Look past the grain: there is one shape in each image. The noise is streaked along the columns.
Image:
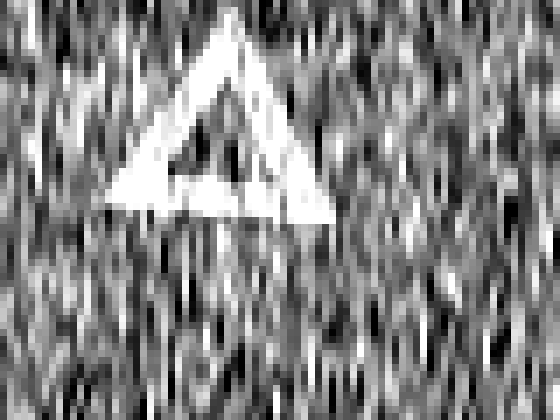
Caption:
light triangle frame
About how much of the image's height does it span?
half
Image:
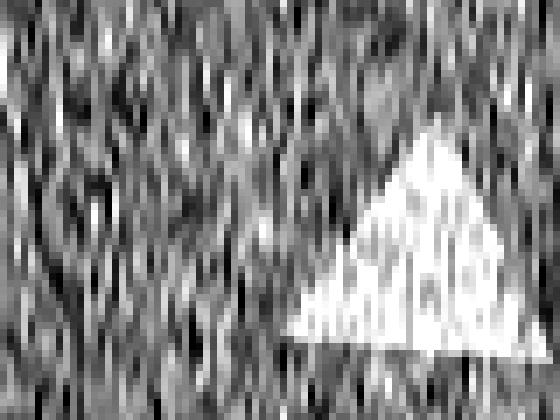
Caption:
light triangle
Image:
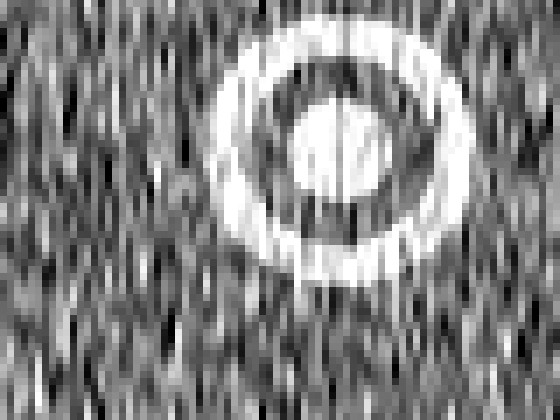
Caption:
light bullseye
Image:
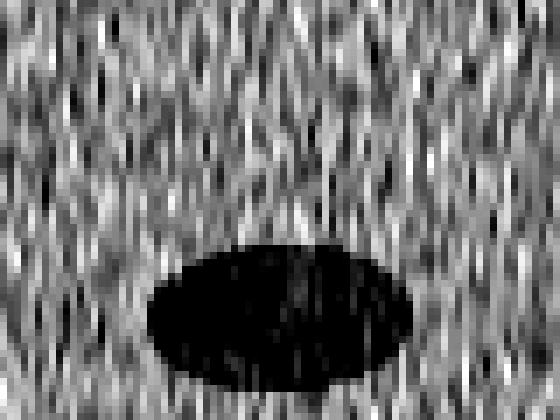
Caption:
dark ellipse
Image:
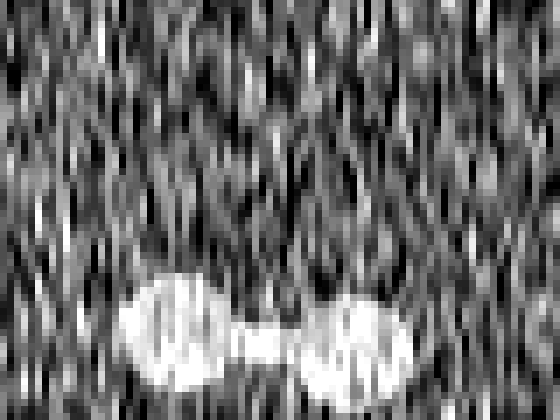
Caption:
light dumbbell
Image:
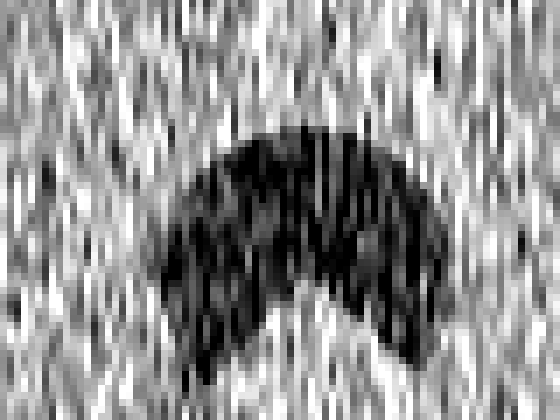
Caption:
dark disc with a wedge cut out
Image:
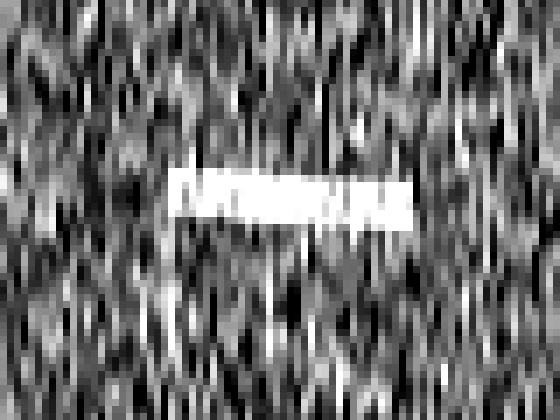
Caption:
light bar, centre
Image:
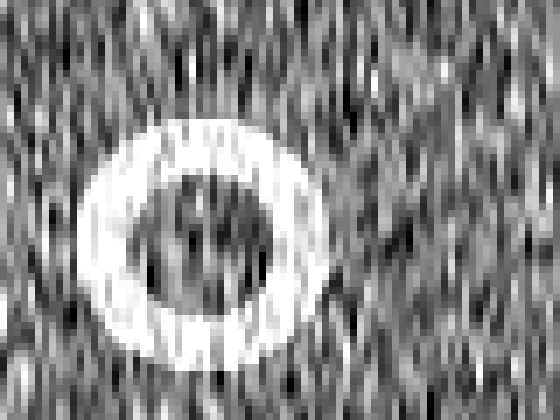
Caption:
light ring
